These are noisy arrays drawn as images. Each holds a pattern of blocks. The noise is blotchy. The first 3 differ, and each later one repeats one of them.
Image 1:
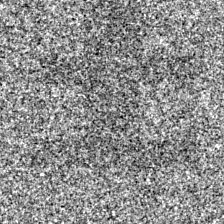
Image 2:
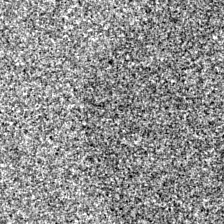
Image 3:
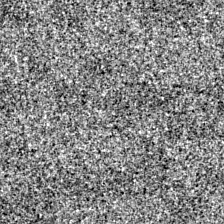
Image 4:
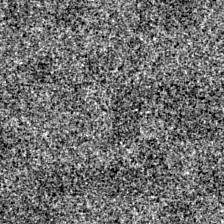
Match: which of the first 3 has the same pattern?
3
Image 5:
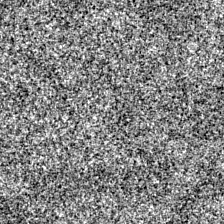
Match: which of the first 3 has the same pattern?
3
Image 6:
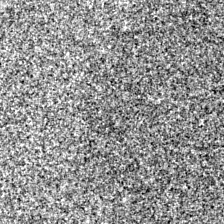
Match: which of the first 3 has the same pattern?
2
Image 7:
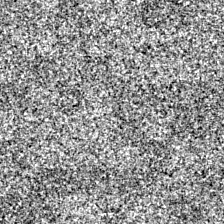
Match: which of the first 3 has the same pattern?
3
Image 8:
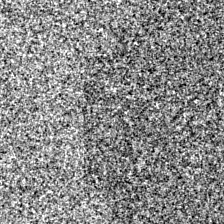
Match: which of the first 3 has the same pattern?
2
